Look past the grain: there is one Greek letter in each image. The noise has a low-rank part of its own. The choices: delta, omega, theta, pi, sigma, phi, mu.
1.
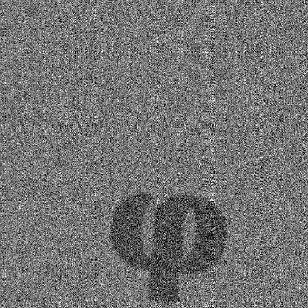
dark phi, bottom middle
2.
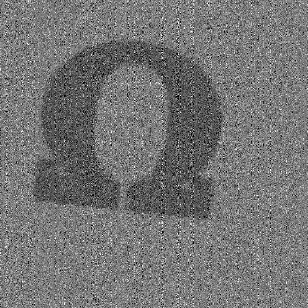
dark omega
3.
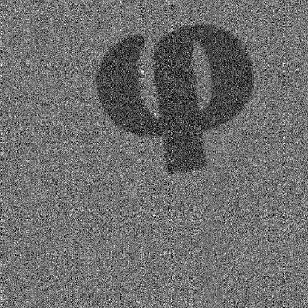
dark phi
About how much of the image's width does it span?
half
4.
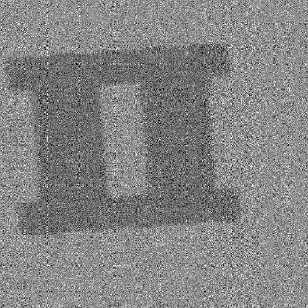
dark pi
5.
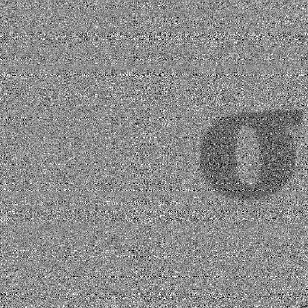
dark sigma, middle right
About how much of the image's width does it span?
a third
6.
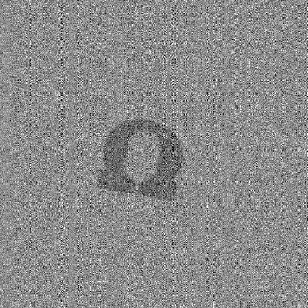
dark omega, centre
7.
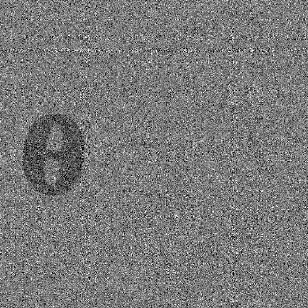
dark theta, middle left
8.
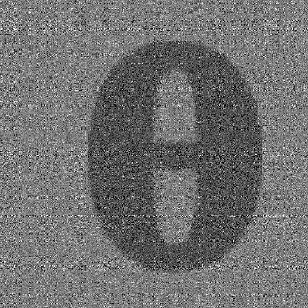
dark theta
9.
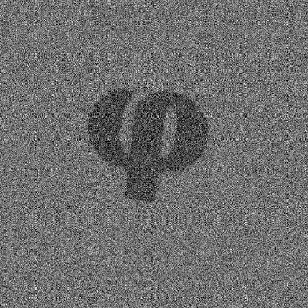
dark phi, centre
